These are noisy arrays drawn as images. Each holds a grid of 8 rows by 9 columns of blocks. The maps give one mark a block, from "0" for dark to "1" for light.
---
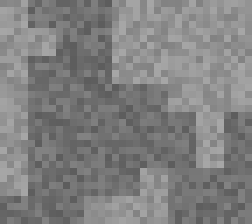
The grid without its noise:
100011111
110011111
100011111
100000111
100000010
100000010
100001000
000111000
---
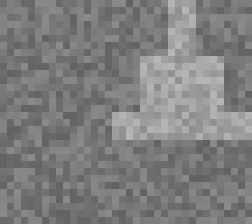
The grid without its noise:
000000100
000000100
000001110
000001110
000011111
000000000
000000000
000000000
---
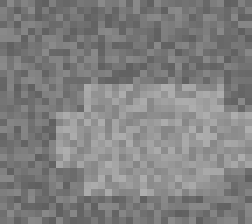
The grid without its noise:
000000000
000000000
000000000
000111110
001111111
001111111
000111110
000000000
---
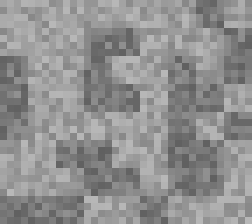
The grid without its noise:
111111101
111001110
011011010
011001001
011111010
110011001
111001001
000110111
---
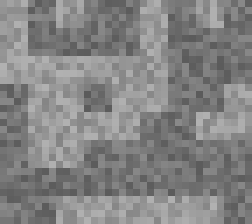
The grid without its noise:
101001010
100001000
111111000
011011001
011110011
011000000
000000000
001111110
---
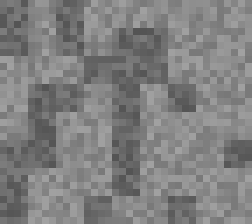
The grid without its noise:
010111111
010100111
111000111
100101011
101101111
001101110
011101111
011011011
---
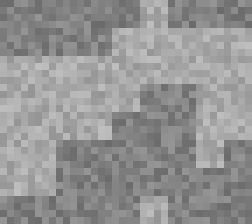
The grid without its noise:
000001000
000011111
111111111
111110011
111100011
110000010
110000000
000001000
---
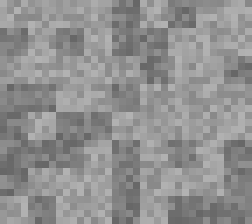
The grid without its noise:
111101011
010100111
111110110
001101111
010011111
000101010
011101110
101101000
